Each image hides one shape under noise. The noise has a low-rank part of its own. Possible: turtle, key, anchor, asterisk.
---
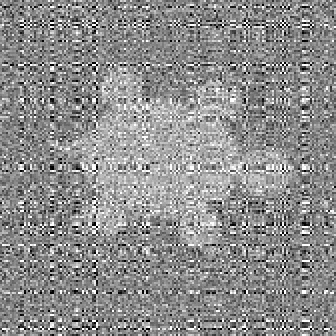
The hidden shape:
turtle
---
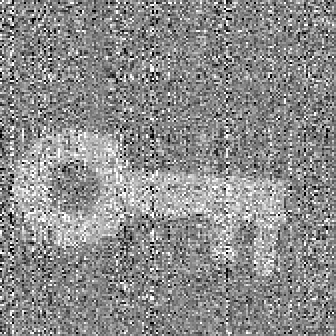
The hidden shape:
key
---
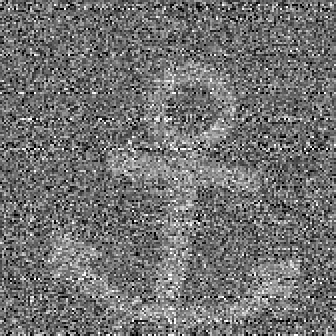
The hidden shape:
anchor
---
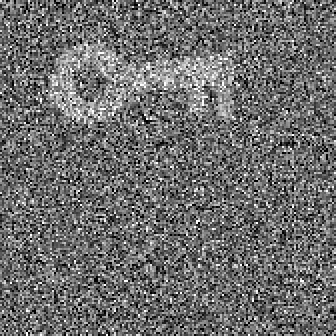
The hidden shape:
key
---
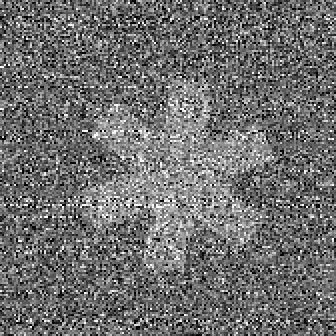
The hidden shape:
asterisk
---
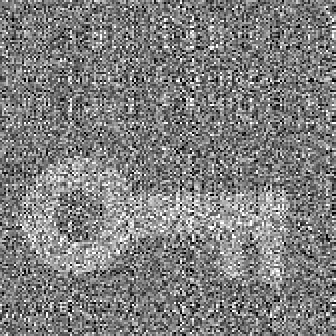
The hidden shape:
key
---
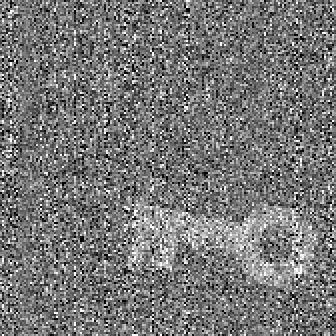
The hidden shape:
key
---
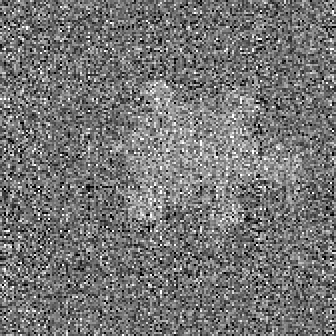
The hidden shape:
turtle
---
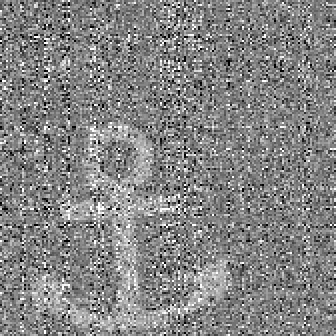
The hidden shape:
anchor
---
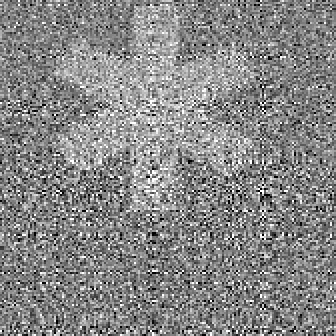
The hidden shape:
asterisk
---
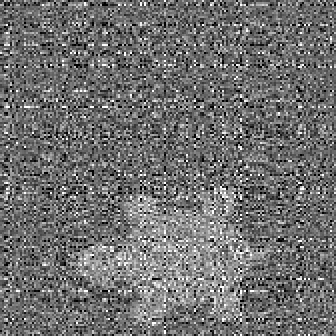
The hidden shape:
turtle
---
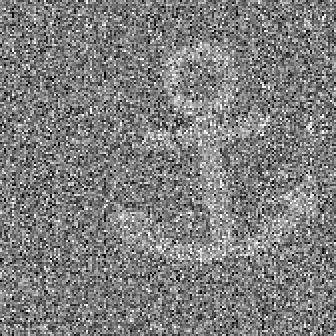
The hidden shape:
anchor
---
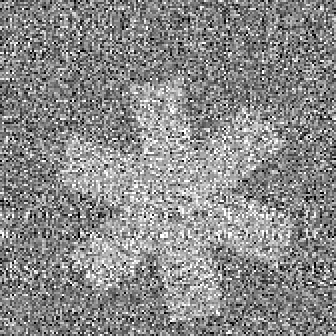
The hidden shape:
asterisk
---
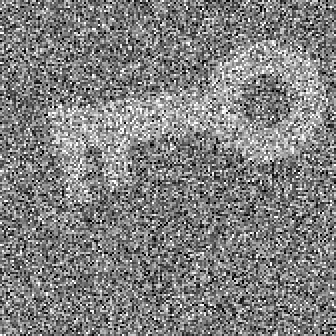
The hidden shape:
key
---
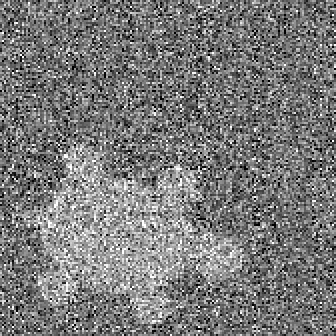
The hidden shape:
turtle
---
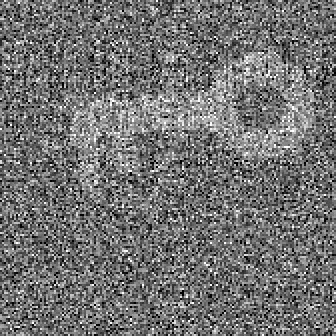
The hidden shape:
key
